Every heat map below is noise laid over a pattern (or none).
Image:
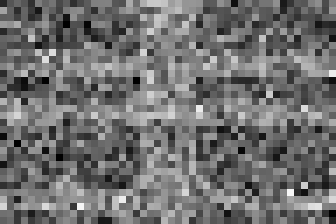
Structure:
bands of rows crossing bands of columns
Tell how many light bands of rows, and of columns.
3 and 1
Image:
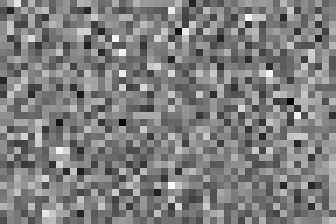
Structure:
only noise
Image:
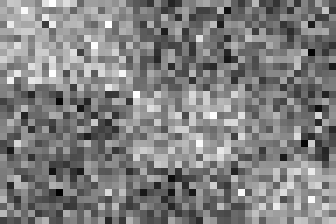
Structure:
blocks along the diagonal
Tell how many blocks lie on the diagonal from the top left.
3
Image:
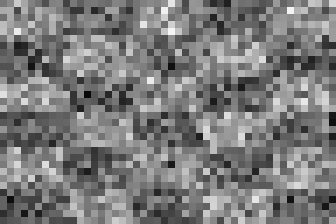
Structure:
a checkerboard
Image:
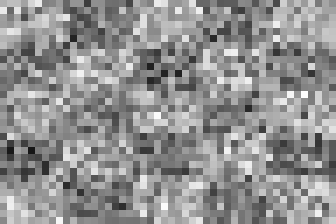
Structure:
a checkerboard
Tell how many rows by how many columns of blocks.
5 by 5
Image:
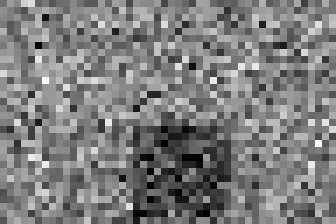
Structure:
one block
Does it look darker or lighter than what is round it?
darker
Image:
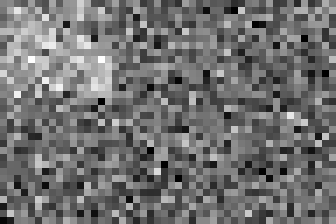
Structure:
one block
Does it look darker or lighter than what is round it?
lighter
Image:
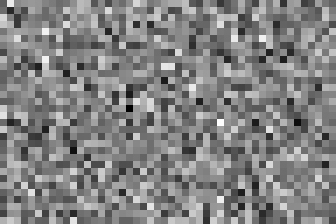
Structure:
only noise
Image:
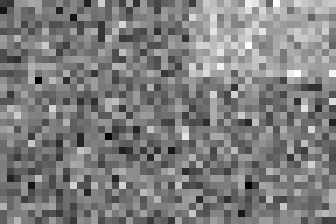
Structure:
one block
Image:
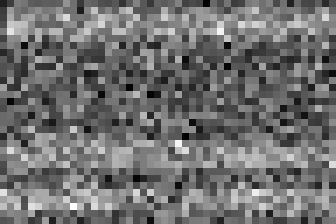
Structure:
bands of rows
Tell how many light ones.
3
